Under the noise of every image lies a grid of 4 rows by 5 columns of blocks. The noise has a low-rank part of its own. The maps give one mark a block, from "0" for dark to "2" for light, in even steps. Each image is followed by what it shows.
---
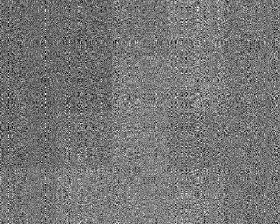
00121
00221
01211
12221
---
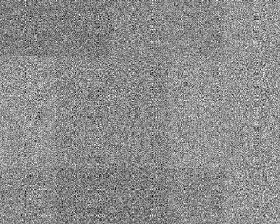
00112
21122
21122
10012
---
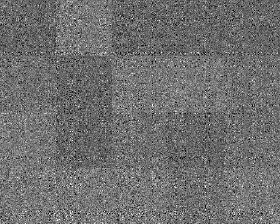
02000
10221
20101
22212
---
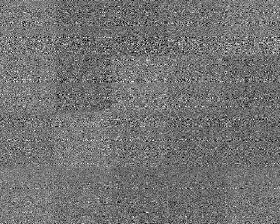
20012
20210
12100
21001
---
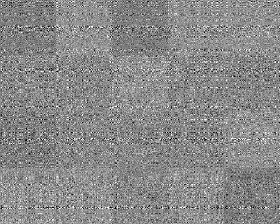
02022
11211
01112
22120
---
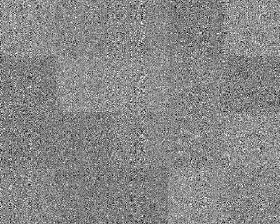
21102
02210
00112
10021
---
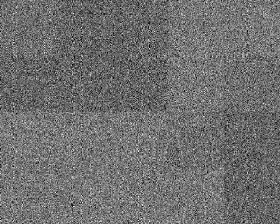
10022
00021
22210
22220
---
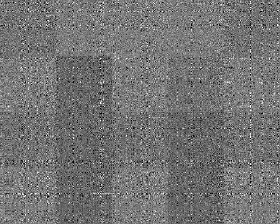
12221
20212
10101
20202
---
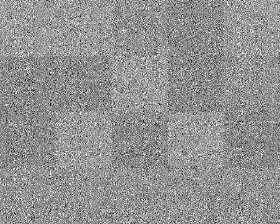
22102
00201
02020
11111
